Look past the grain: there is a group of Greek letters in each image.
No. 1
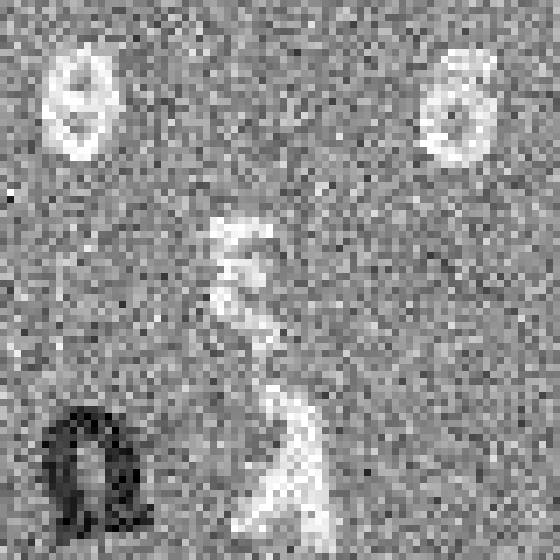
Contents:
top left: light theta; top right: light delta; centre: light xi; bottom left: dark omega; bottom middle: light lambda
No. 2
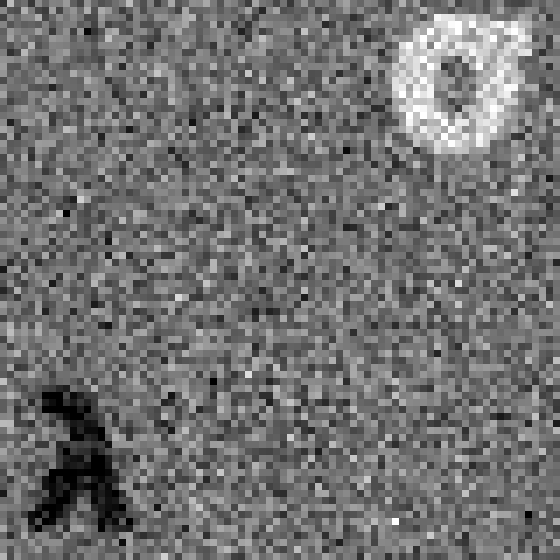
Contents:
top right: light sigma; bottom left: dark lambda
